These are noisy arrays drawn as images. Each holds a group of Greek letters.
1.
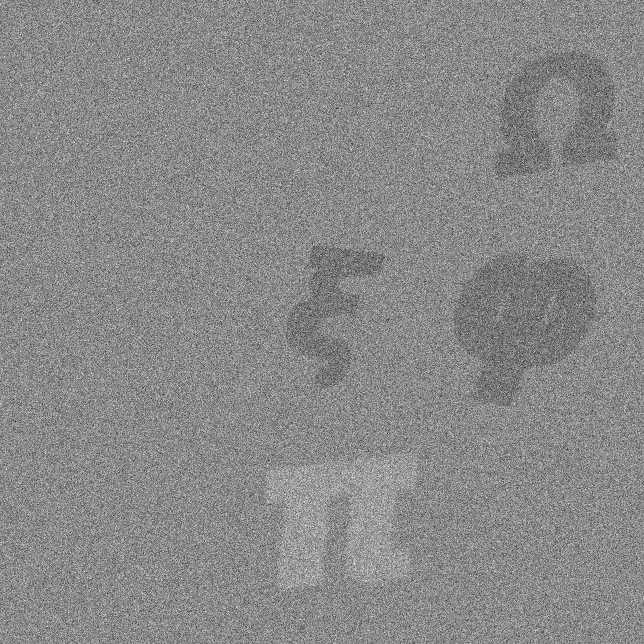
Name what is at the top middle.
nothing
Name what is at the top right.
omega
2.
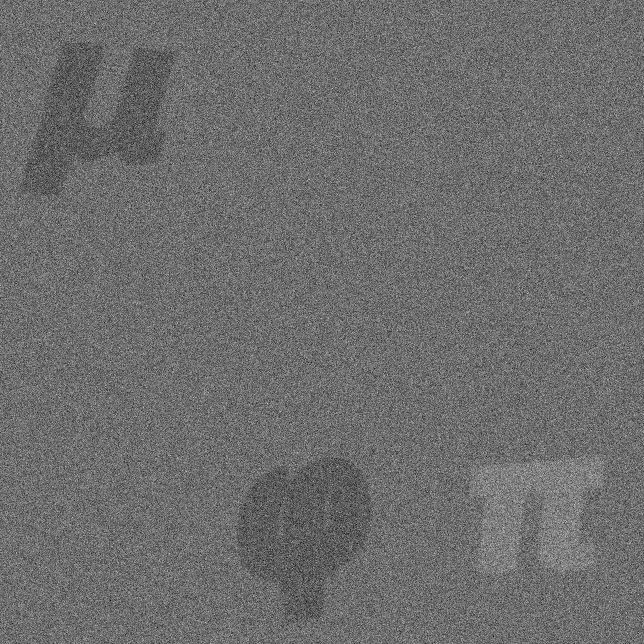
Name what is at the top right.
nothing
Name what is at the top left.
mu
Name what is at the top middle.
nothing
